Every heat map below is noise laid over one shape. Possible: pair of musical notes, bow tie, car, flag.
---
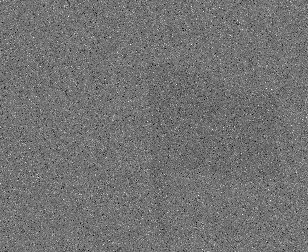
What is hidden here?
dark flag
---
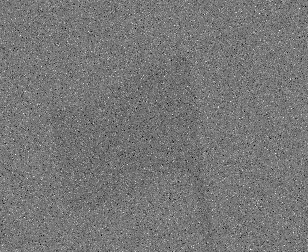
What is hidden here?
dark flag
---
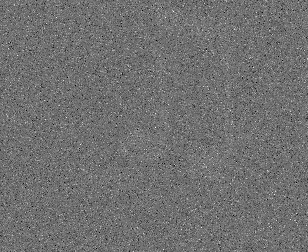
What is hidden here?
light pair of musical notes
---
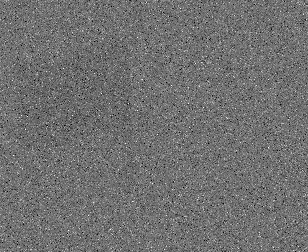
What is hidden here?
dark flag
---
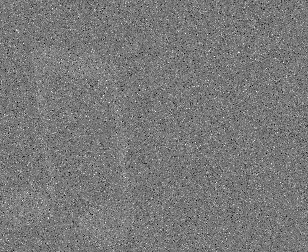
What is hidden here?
light pair of musical notes
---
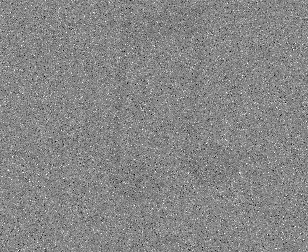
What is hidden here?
dark pair of musical notes
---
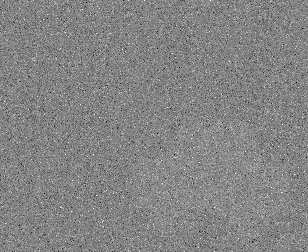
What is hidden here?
light car
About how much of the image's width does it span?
half
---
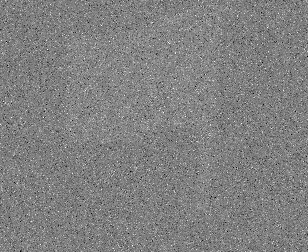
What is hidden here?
light flag
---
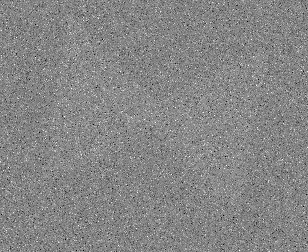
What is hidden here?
light bow tie
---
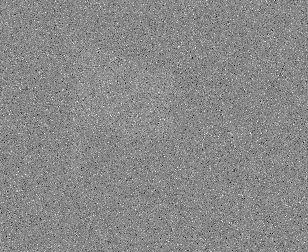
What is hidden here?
light flag
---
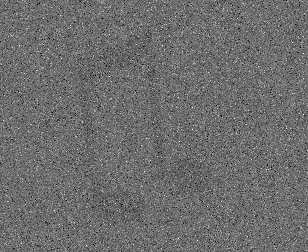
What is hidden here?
dark pair of musical notes
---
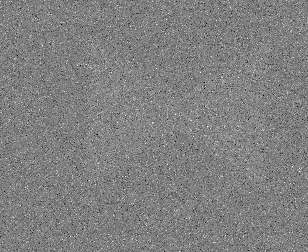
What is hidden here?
light bow tie
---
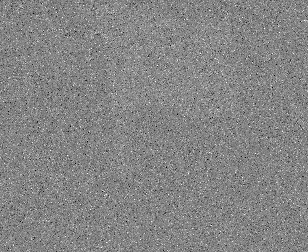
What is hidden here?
light flag
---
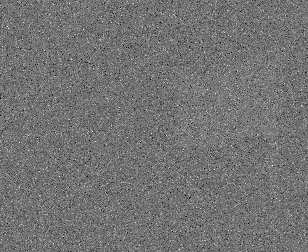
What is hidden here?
light flag
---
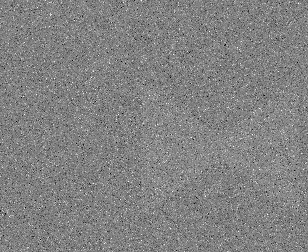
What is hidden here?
light bow tie
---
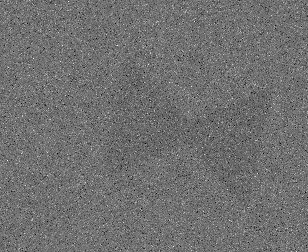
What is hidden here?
dark bow tie
